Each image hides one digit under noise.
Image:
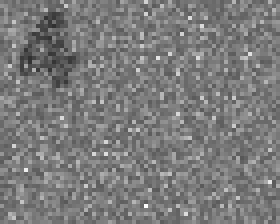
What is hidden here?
dark 4, top left
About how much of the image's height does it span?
a third
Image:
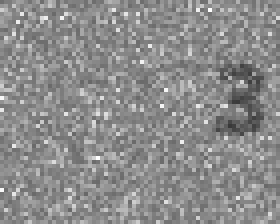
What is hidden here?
dark 3, middle right
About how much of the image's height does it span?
a third
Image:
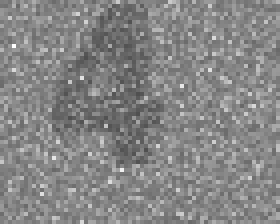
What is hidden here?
dark 4
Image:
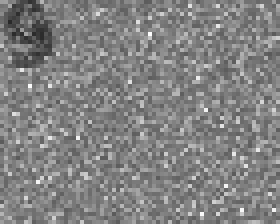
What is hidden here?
dark 9, top left
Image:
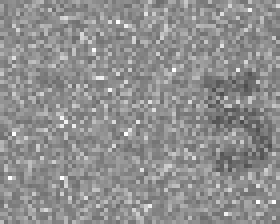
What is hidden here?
dark 5, middle right
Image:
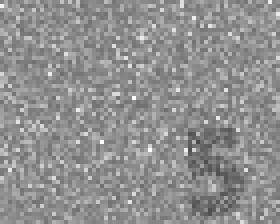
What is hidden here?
dark 5, bottom right
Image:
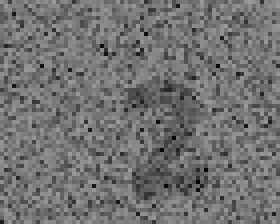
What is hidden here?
dark 2
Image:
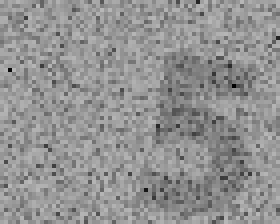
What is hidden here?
dark 5
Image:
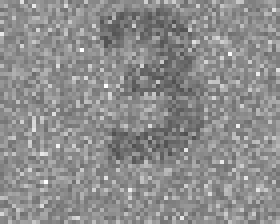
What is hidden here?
dark 3
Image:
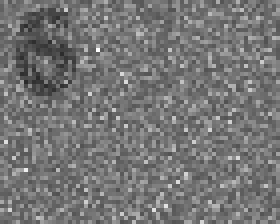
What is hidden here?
dark 6, top left
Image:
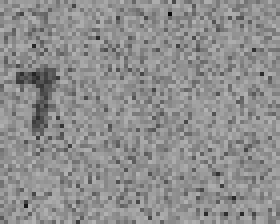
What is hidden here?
dark 7, middle left
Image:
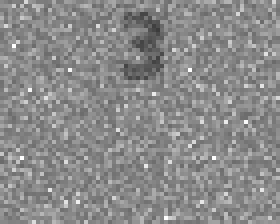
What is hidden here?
dark 3, top middle
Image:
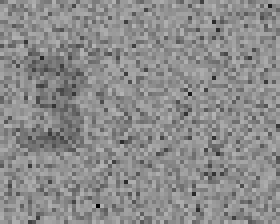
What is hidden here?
dark 3, middle left
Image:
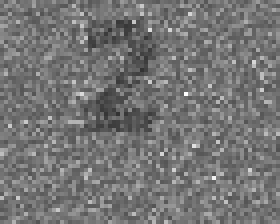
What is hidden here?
dark 2
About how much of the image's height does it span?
half
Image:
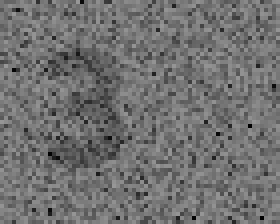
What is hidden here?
dark 3
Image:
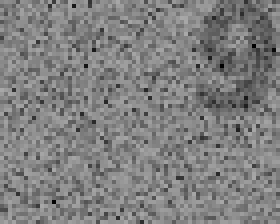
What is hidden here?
dark 9
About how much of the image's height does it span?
half
